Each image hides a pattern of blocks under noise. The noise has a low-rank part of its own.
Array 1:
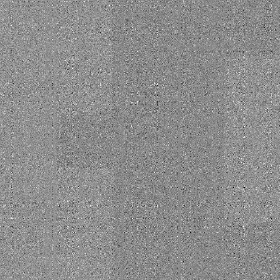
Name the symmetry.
top and bottom mirror each other
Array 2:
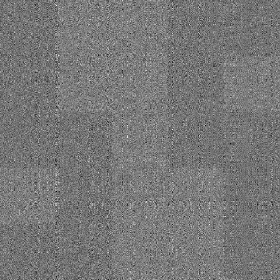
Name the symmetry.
the same after a half turn
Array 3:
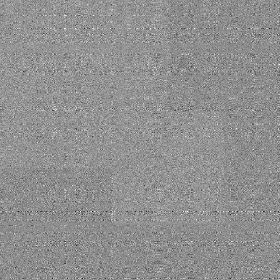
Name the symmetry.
mirrored about the diagonal from the top left
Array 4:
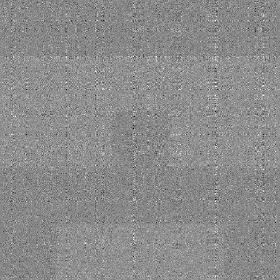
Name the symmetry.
left and right mirror each other
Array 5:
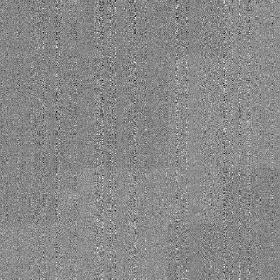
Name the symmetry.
mirrored about the diagonal from the top left
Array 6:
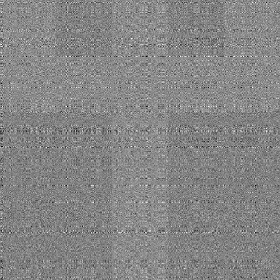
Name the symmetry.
left and right mirror each other
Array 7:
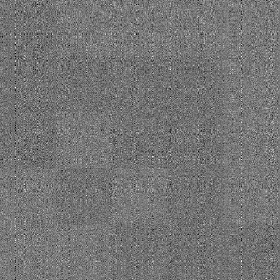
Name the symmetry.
mirrored about the diagonal from the bottom left
